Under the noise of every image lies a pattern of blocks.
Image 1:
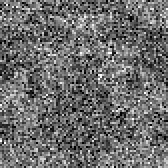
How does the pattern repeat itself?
left and right mirror each other
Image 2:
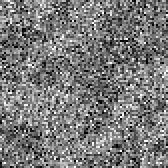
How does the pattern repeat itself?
mirrored about the diagonal from the bottom left
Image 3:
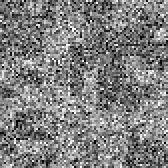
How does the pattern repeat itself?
no symmetry
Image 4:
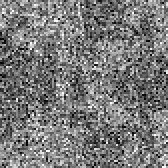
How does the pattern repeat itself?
top and bottom mirror each other
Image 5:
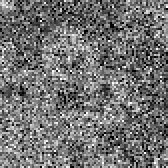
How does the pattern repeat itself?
mirrored about the diagonal from the bottom left
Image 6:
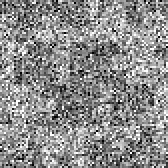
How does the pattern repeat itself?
the same after a half turn
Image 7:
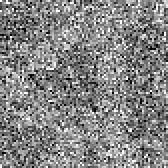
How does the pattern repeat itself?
top and bottom mirror each other
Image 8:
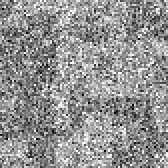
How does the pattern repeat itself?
no symmetry
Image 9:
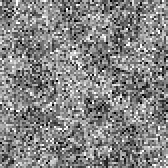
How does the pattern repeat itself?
top and bottom mirror each other
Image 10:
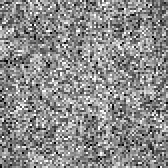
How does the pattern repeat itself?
the same after a half turn
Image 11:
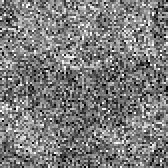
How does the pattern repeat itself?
left and right mirror each other
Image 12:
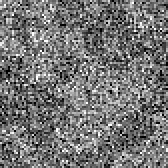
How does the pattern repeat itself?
mirrored about the diagonal from the top left
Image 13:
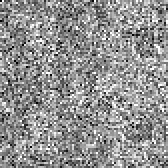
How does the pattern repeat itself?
top and bottom mirror each other
